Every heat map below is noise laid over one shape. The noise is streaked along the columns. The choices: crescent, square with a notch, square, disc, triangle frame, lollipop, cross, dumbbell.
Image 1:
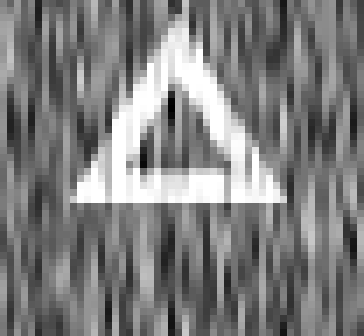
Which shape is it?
triangle frame
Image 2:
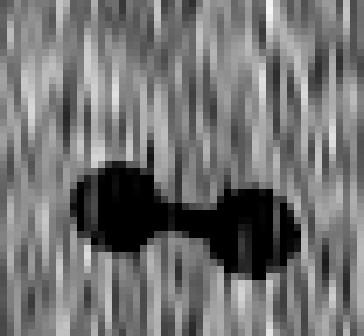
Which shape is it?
dumbbell
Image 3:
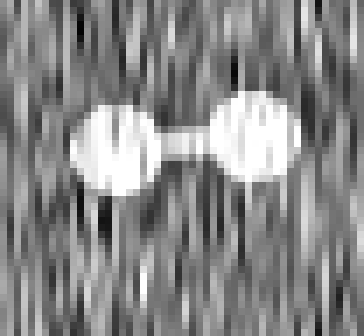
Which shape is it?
dumbbell
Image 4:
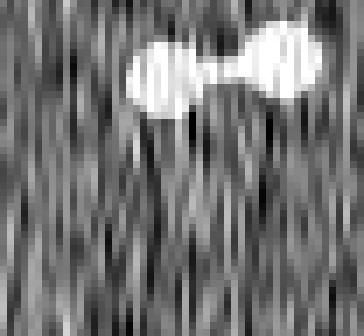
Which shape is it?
dumbbell
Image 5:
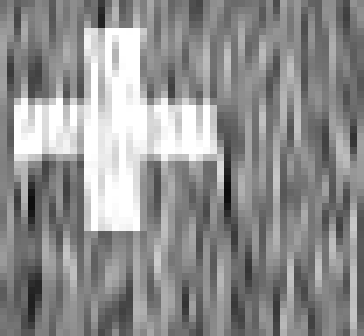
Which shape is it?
cross
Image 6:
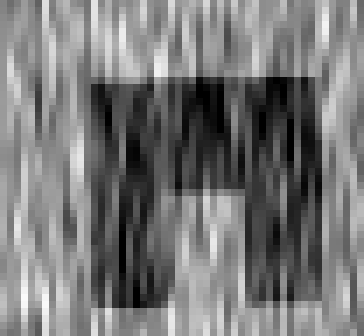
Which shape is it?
square with a notch
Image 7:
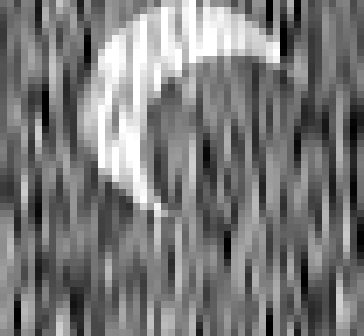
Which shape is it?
crescent
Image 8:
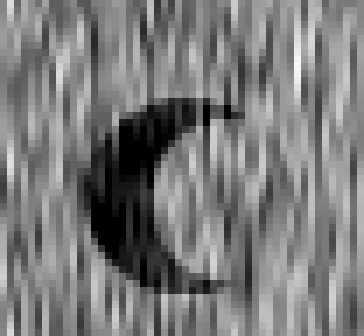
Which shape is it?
crescent
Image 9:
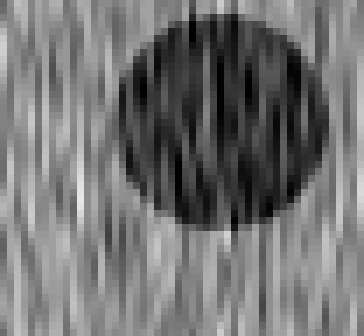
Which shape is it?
disc
